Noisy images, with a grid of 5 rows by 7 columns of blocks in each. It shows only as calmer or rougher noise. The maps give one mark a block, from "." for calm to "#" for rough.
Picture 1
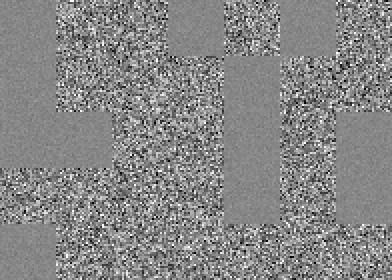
. # # . # . #
. # # # . # #
. . # # . # .
# # # # . # .
. # # # # # #
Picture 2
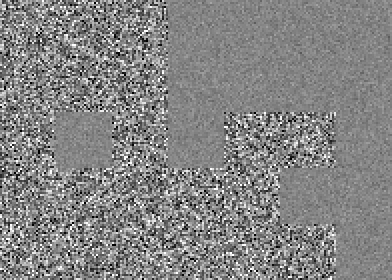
# # # . . . .
# # # . . . .
# . # . # # .
# # # # # . .
# # # # # # .
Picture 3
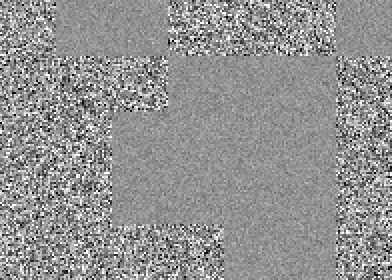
# . . # # # .
# # # . . . #
# # . . . . #
# # . . . . #
# # # # . . #
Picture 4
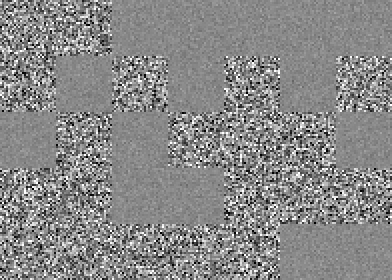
# # . . . . .
# . # . # . #
. # . # # # .
# # . . # # #
# # # # # . .
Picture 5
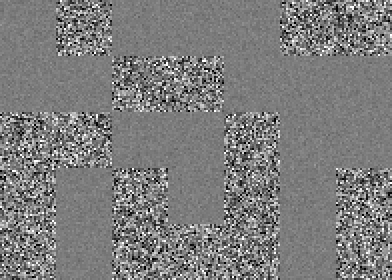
. # . . . # #
. . # # . . .
# # . . # . .
# . # . # . #
# . # # # . #
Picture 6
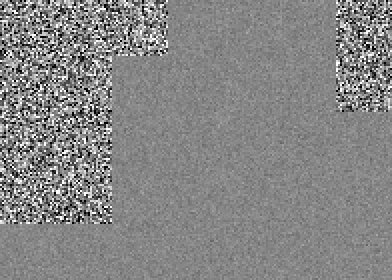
# # # . . . #
# # . . . . #
# # . . . . .
# # . . . . .
. . . . . . .
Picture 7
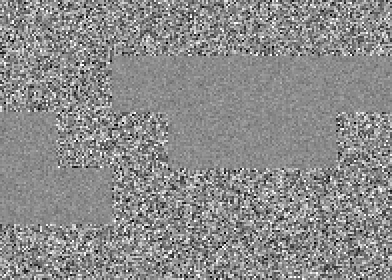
# # # # # # #
# # . . . . .
. # # . . . #
. . # # # # #
# # # # # # #
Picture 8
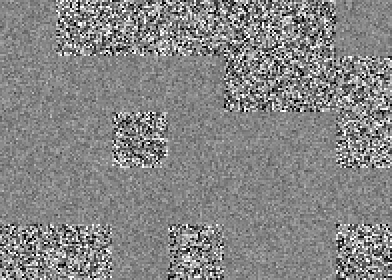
. # # # # # .
. . . . # # #
. . # . . . #
. . . . . . .
# # . # . . #
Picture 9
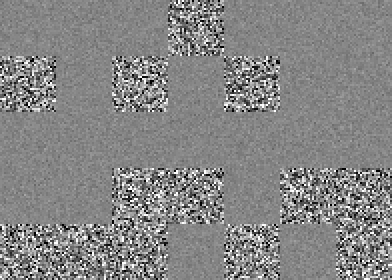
. . . # . . .
# . # . # . .
. . . . . . .
. . # # . # #
# # # . # . #
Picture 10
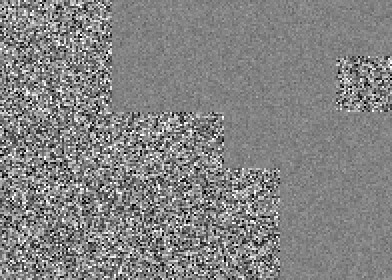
# # . . . . .
# # . . . . #
# # # # . . .
# # # # # . .
# # # # # . .
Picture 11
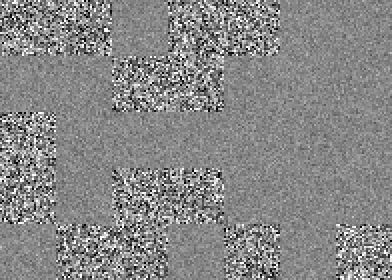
# # . # # . .
. . # # . . .
# . . . . . .
# . # # . . .
. # # . # . #
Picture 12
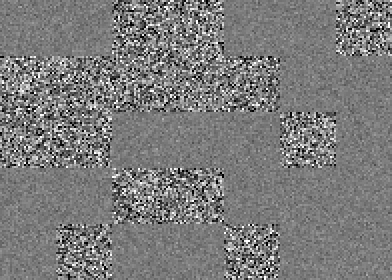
. . # # . . #
# # # # # . .
# # . . . # .
. . # # . . .
. # . . # . .
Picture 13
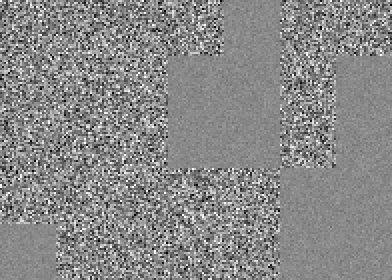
# # # # . # #
# # # . . # .
# # # . . # .
# # # # # . .
. # # # # . .
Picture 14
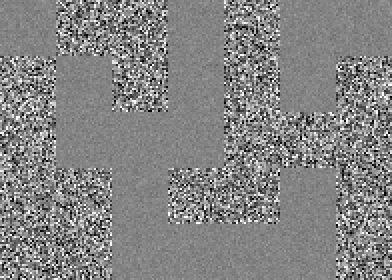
. # # . # . .
# . # . # . #
# . . . # # #
# # . # # . #
# # . . . . #
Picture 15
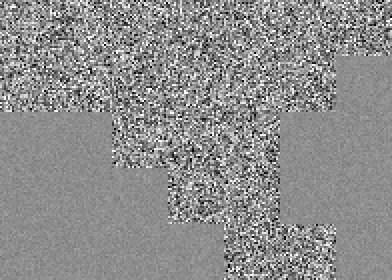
# # # # # # #
# # # # # # .
. . # # # . .
. . . # # . .
. . . . # # .
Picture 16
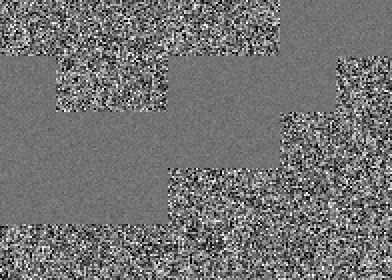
# # # # # . .
. # # . . . #
. . . . . # #
. . . # # # #
# # # # # # #
